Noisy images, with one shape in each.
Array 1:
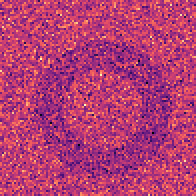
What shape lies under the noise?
ring
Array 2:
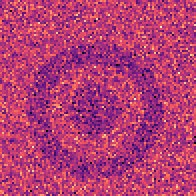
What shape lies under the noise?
bullseye
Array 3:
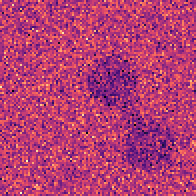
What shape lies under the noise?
dumbbell
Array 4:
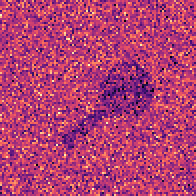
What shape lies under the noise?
lollipop
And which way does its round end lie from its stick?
up and right
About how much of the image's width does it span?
half
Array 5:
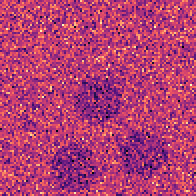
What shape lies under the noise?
three dots
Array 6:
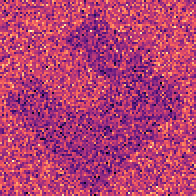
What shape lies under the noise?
square with a notch
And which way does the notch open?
up and left
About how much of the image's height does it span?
nearly all
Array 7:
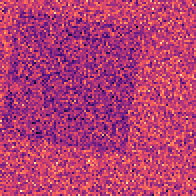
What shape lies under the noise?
square
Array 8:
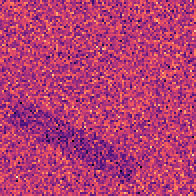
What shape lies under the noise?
bar
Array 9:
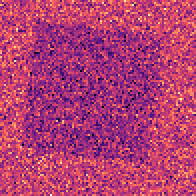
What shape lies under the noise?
square
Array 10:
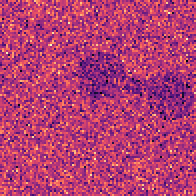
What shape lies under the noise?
dumbbell
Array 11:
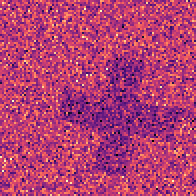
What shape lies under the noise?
cross
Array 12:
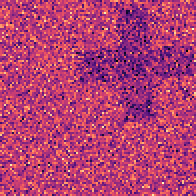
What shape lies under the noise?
cross
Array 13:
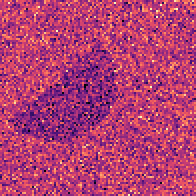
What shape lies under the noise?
half disc
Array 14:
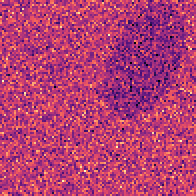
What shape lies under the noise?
ellipse
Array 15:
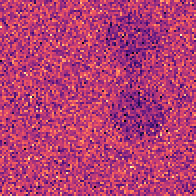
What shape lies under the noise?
dumbbell
